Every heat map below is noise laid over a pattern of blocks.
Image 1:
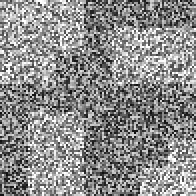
mirrored about the diagonal from the top left
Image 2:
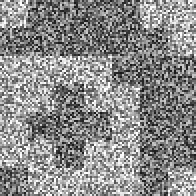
mirrored about the diagonal from the bottom left
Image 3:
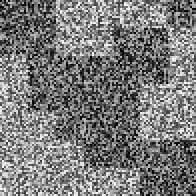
mirrored about the diagonal from the bottom left
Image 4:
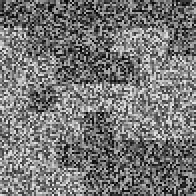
no symmetry
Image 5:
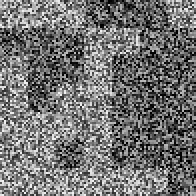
no symmetry
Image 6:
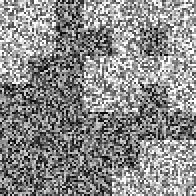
mirrored about the diagonal from the bottom left
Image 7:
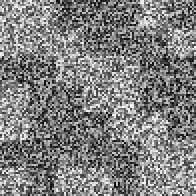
mirrored about the diagonal from the bottom left
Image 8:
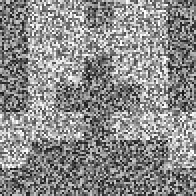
left and right mirror each other
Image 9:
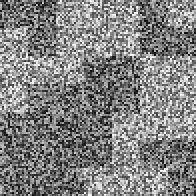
mirrored about the diagonal from the bottom left
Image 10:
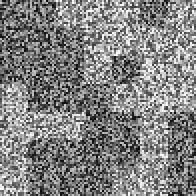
no symmetry
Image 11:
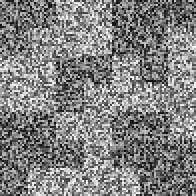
mirrored about the diagonal from the top left
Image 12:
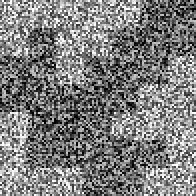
mirrored about the diagonal from the bottom left
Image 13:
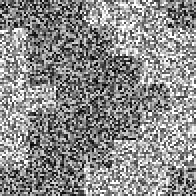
top and bottom mirror each other
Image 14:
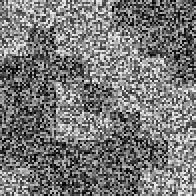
mirrored about the diagonal from the bottom left
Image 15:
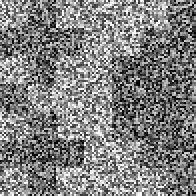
top and bottom mirror each other
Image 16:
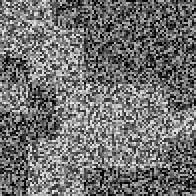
no symmetry
